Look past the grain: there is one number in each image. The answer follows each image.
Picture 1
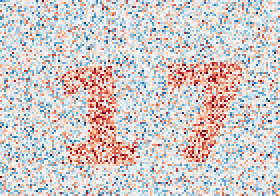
17
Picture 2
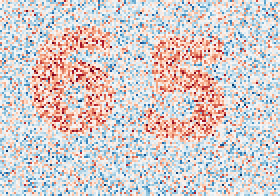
65
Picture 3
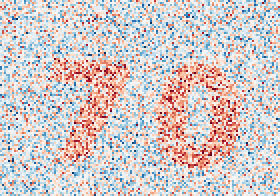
70
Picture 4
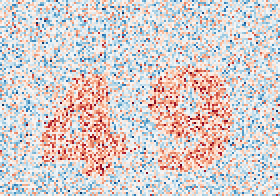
49
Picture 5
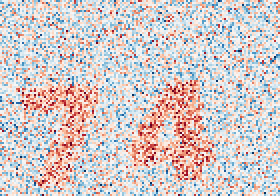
74
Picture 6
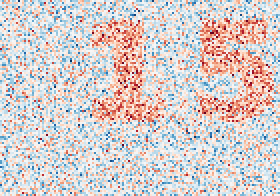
15
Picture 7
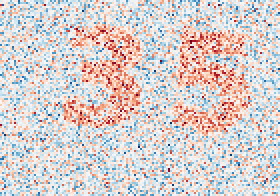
35
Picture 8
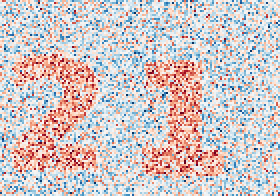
21
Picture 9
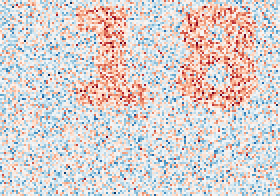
18
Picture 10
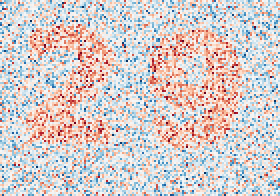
29
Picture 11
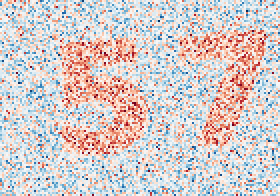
57
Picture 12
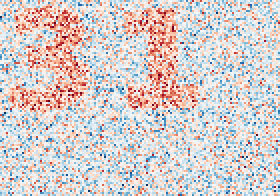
31
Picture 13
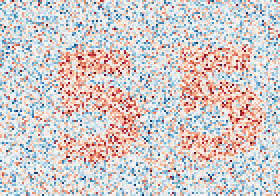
55
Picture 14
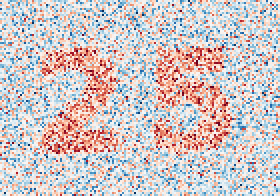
25
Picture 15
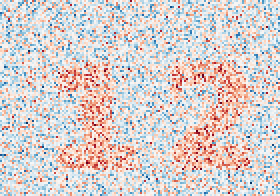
12
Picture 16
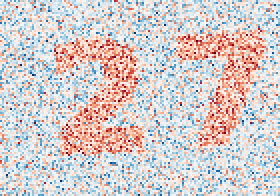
27
